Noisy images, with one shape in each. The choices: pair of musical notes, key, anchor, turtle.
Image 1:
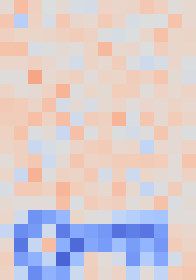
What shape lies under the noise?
key
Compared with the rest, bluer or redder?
bluer
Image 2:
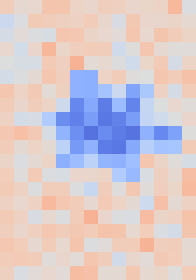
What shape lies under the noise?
turtle
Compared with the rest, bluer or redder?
bluer
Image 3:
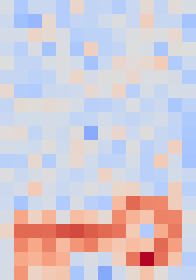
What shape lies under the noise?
key
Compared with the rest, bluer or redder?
redder
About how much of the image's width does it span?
nearly all
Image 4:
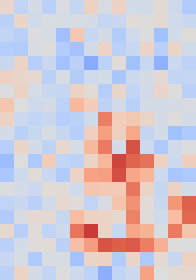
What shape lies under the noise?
anchor
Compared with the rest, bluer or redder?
redder
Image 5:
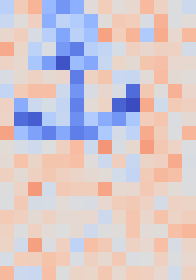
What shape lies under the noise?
anchor
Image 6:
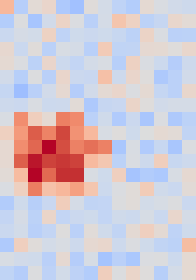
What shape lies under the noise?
turtle
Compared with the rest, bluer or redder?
redder
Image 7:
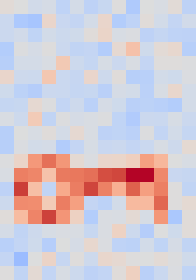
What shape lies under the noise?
key
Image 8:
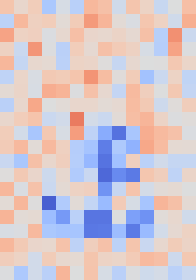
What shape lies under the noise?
anchor
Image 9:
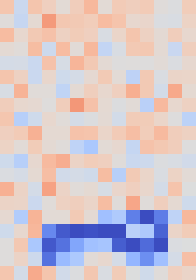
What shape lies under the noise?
key
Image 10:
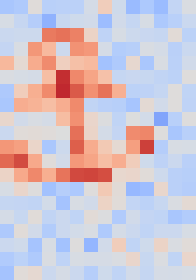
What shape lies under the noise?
anchor
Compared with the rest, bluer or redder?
redder
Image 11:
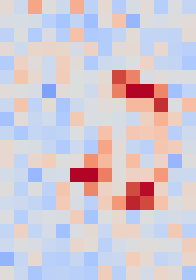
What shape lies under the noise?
pair of musical notes
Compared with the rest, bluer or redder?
redder
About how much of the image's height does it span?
half
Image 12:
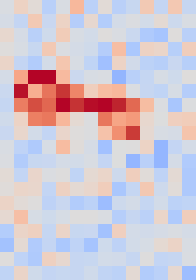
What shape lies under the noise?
key
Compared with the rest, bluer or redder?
redder
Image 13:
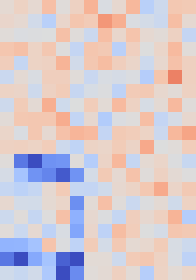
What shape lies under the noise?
pair of musical notes
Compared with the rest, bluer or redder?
bluer
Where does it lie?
bottom left
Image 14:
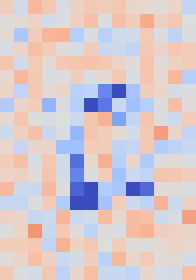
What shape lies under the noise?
pair of musical notes
